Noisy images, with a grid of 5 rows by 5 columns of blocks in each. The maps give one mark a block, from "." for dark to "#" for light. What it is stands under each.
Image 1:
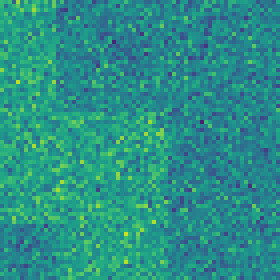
# . . . .
# . . . .
# # # . .
# # # . .
. # # . .
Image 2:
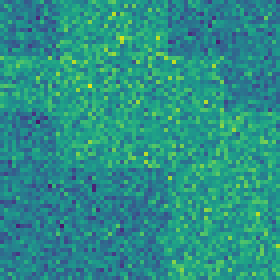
. # # . .
# # # # .
. # # # #
. . . # #
. . . # #
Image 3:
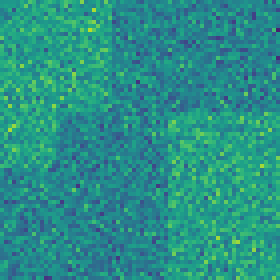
# # . . .
# # . . .
# . . # #
. . . # #
. . . # #
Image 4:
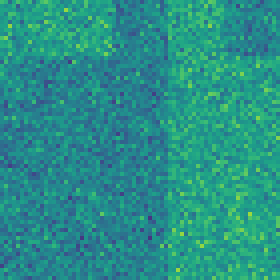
# # . # .
. . . # #
. . . # #
. . . # #
. . . # #
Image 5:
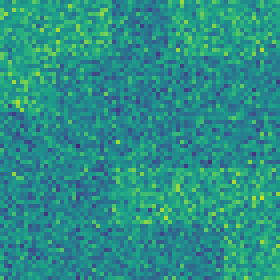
# # . # #
# . . . .
. . . . .
. . # # #
. . . . #
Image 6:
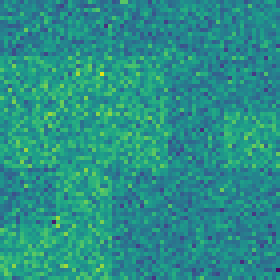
. . . . .
# # # . .
# # # . #
. # . . .
# # . . .
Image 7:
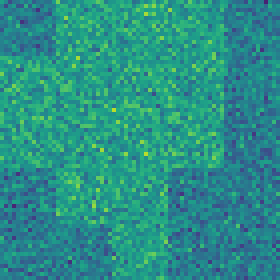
. # # # .
# # # # .
# # # # .
. # # . .
. . # . .
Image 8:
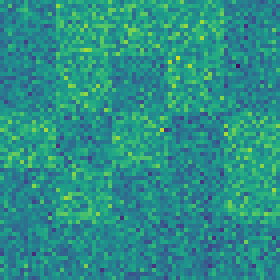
. # # # .
. # . # .
# . # . #
. # . . #
. . . . .
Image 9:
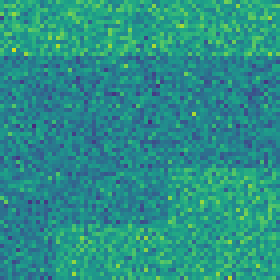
# # # # #
. . . . .
. . . . .
. . . # #
. # # # #
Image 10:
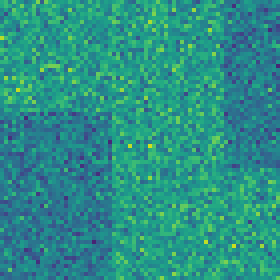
# # # # .
# # # # .
. . # # .
. . # # #
. . # # #
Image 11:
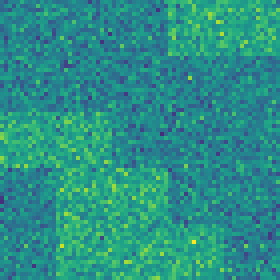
. . . # #
. . . . .
# # . . .
. # # . .
. # # # .
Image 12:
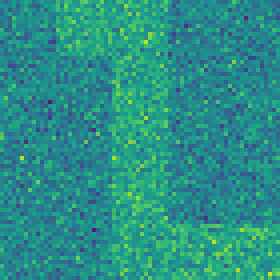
. # # . .
. . # . .
. . # . .
. . # . .
. . # # #
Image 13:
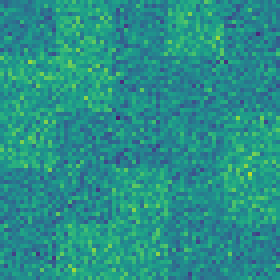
. # . # .
# # . . .
# . . . #
. . # . #
. # # . .
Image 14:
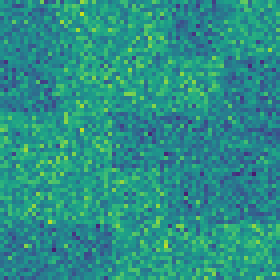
. # # . #
. # # # .
# # . . .
# # # . .
. . # # #
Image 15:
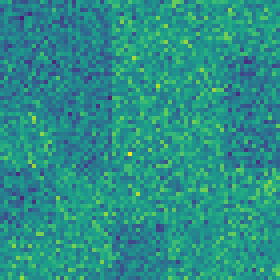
. . # # #
. . # # .
# . # # .
. # # # #
# # . # #
